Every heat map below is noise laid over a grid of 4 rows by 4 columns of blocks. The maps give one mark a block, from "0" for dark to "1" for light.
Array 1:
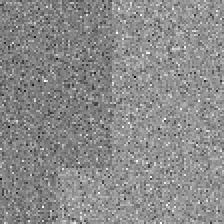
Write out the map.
0 0 1 1
0 0 1 1
0 0 1 1
0 1 1 1
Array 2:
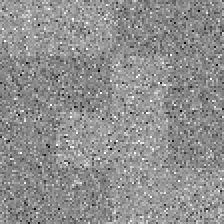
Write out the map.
1 1 0 0
0 0 1 0
0 1 1 0
0 0 1 1
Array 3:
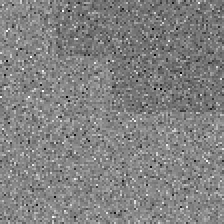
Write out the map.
1 0 0 0
1 1 0 0
1 1 1 1
1 1 1 1
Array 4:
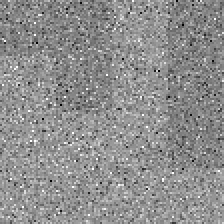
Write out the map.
0 0 1 0
1 0 1 0
1 1 1 0
1 1 1 1
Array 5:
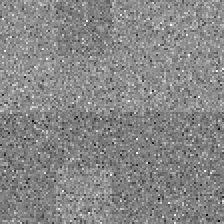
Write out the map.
1 0 1 1
1 1 1 1
0 0 0 0
0 1 0 0
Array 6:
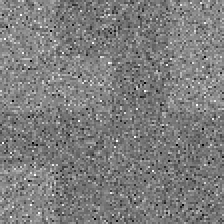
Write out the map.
1 0 0 1
1 1 0 1
0 0 0 0
1 0 0 0
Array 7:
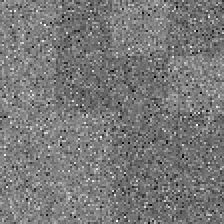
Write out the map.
1 0 1 0
1 0 0 1
1 1 0 0
1 1 0 0
